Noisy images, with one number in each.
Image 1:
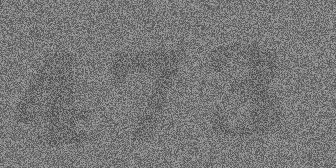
473
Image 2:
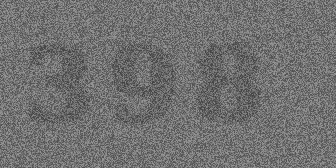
398
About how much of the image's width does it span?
two thirds
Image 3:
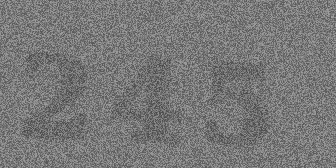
245
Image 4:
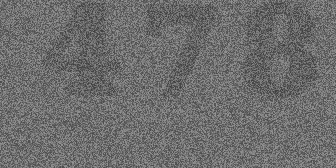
478
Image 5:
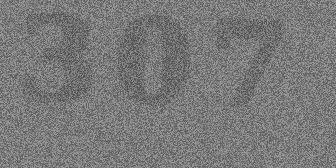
307
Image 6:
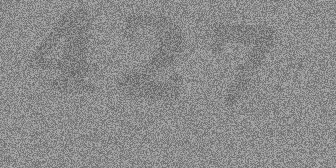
427
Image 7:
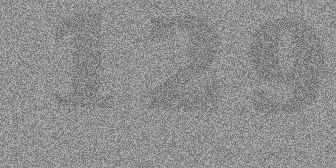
129
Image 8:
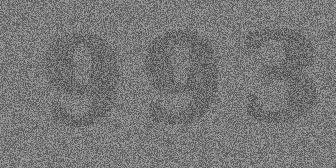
993
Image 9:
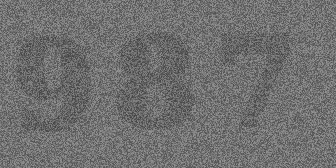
987
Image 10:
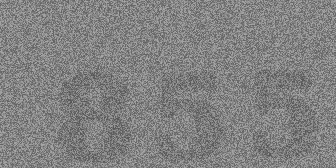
855
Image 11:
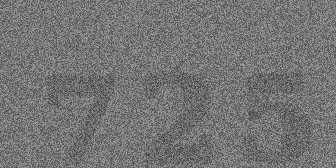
725
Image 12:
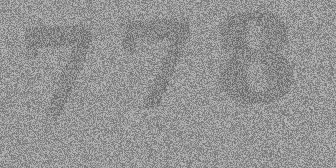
778
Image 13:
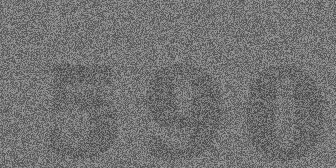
590
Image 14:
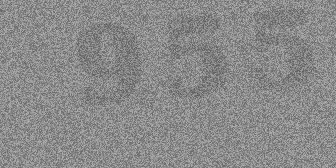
955
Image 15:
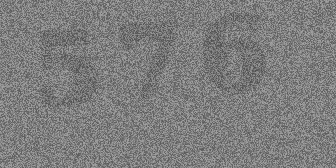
576
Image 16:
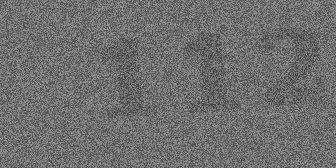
112
